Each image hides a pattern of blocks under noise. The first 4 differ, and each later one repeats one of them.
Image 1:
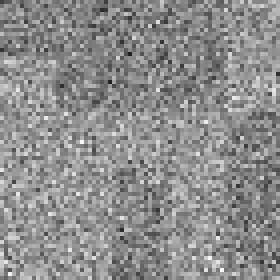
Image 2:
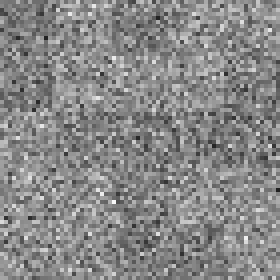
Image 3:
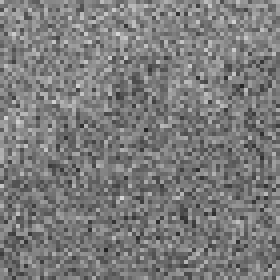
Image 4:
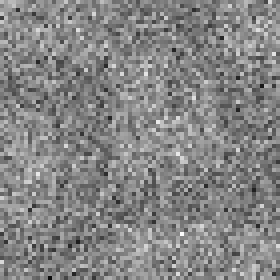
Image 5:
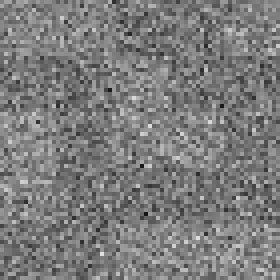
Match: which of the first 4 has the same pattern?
4
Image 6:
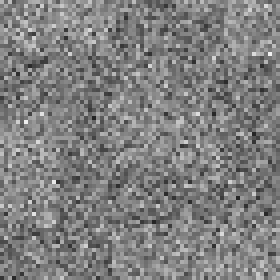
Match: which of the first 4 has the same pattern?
4
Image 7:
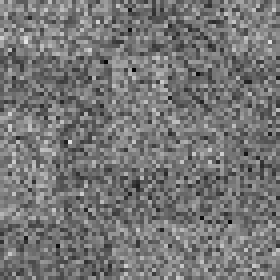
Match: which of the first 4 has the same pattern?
4
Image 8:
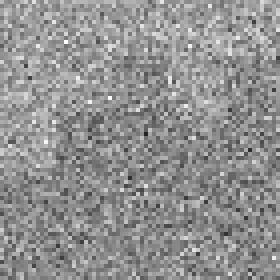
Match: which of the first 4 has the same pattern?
3
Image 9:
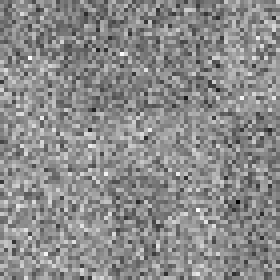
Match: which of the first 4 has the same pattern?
1
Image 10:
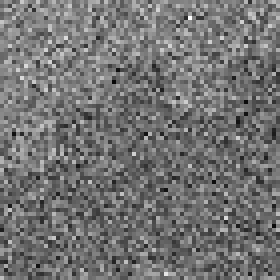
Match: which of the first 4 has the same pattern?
3
